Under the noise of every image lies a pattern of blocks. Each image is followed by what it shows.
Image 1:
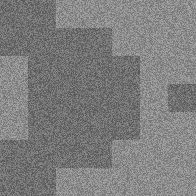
top and bottom mirror each other
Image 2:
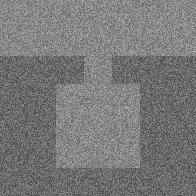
left and right mirror each other
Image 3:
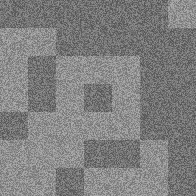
mirrored about the diagonal from the bottom left
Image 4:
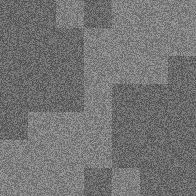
the same after a half turn
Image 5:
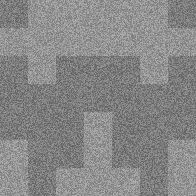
left and right mirror each other
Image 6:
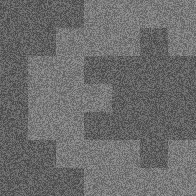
top and bottom mirror each other
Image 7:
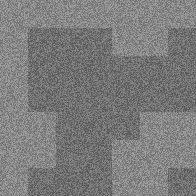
mirrored about the diagonal from the top left
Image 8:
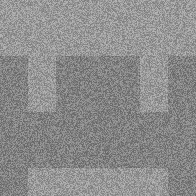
left and right mirror each other
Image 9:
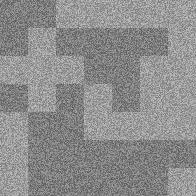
no symmetry
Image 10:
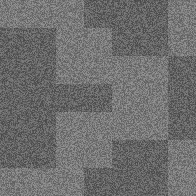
top and bottom mirror each other
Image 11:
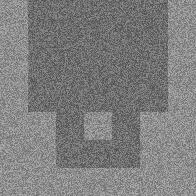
left and right mirror each other
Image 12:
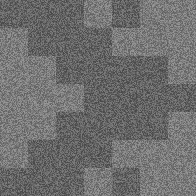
top and bottom mirror each other
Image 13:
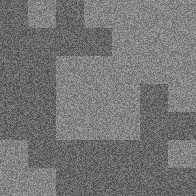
mirrored about the diagonal from the bottom left
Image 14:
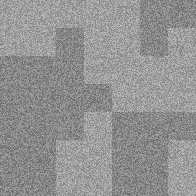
no symmetry
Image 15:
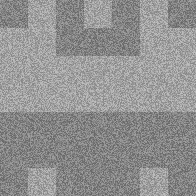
left and right mirror each other
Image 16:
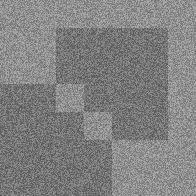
mirrored about the diagonal from the bottom left
